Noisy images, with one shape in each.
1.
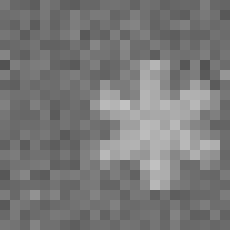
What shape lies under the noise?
asterisk
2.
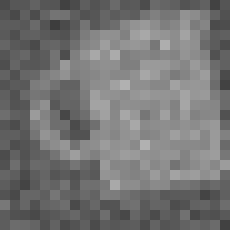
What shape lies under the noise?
cup
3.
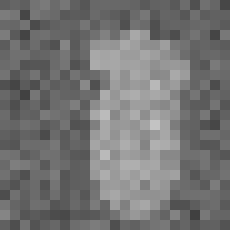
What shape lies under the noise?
footprint
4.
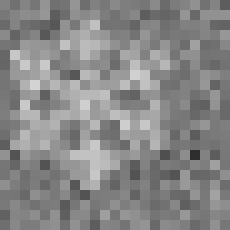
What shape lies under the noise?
snowflake
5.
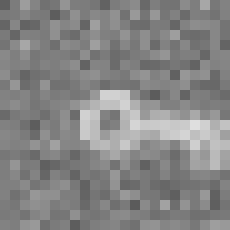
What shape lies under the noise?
key
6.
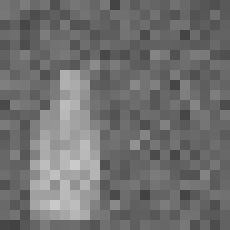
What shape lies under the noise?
bottle
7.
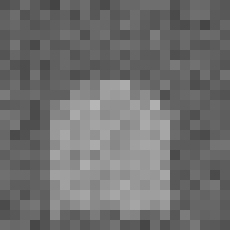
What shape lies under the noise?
ghost
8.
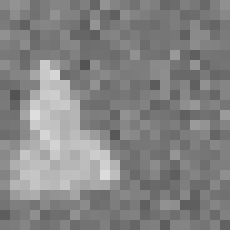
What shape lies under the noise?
chess pawn
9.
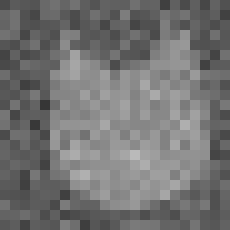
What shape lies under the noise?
cat's head
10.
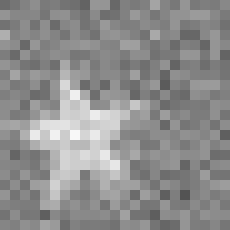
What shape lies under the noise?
star
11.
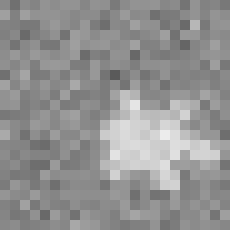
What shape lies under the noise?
turtle
